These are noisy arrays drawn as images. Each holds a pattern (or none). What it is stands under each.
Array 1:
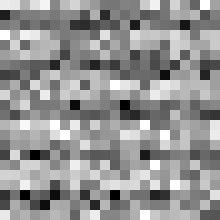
horizontal stripes
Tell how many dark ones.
5
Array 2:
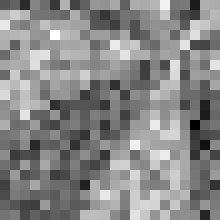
spokes from one point
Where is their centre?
top right
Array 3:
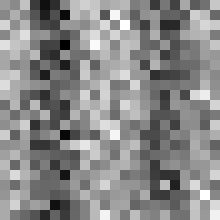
vertical stripes
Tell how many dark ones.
2
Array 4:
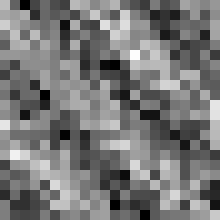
diagonal stripes
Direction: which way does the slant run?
top left to bottom right
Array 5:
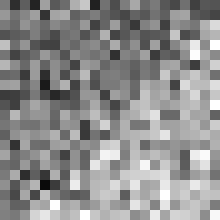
a sharp edge
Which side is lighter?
bottom right
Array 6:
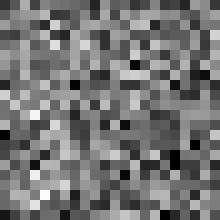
only noise
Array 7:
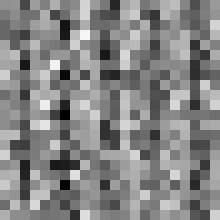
vertical stripes
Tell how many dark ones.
5
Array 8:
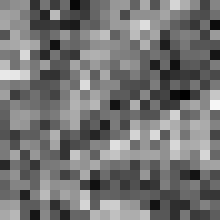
spokes from one point
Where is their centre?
bottom left
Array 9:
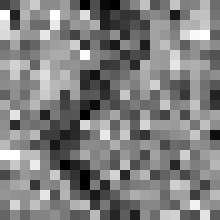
a wavy band
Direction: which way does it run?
top to bottom
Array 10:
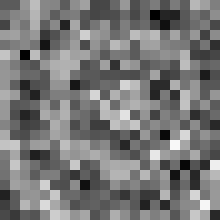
rings round one point
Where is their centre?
centre
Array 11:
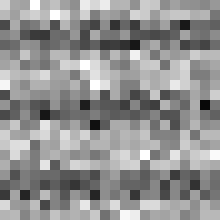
horizontal stripes
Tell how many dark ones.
3
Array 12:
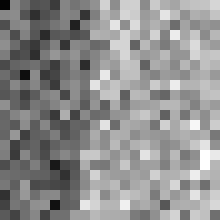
a sharp edge
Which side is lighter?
right
